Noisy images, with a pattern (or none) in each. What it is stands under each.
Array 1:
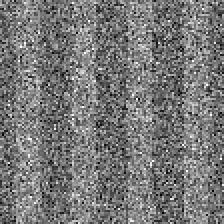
vertical stripes
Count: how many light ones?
4
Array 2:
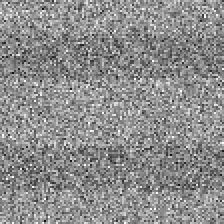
horizontal stripes
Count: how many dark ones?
2
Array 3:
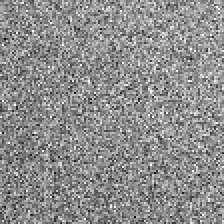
a smooth slope
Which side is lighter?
top right
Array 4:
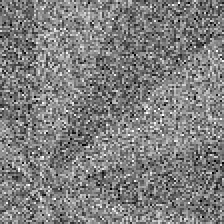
spokes from one point
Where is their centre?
bottom left
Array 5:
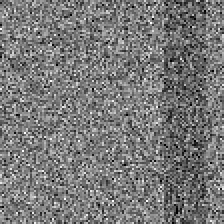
one vertical stripe
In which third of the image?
right
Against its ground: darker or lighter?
darker
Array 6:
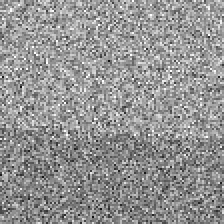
a sharp edge
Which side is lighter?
top
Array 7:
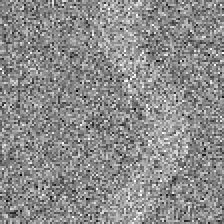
a wavy band
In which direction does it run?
top to bottom
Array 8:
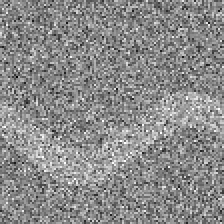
a wavy band
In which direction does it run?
left to right
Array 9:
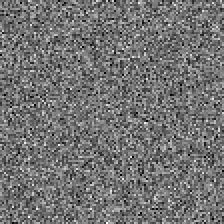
only noise
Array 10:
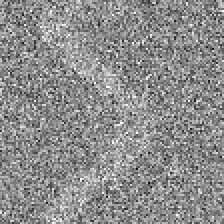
a wavy band
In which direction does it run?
top to bottom
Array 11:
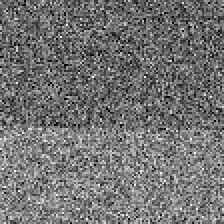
a sharp edge
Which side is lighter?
bottom
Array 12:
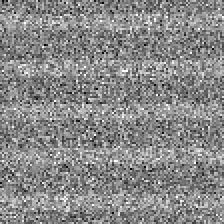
horizontal stripes
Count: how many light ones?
5
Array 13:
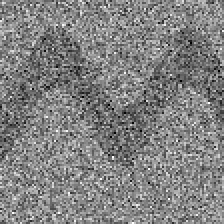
a wavy band
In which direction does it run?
left to right
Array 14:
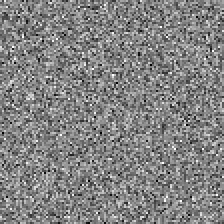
only noise
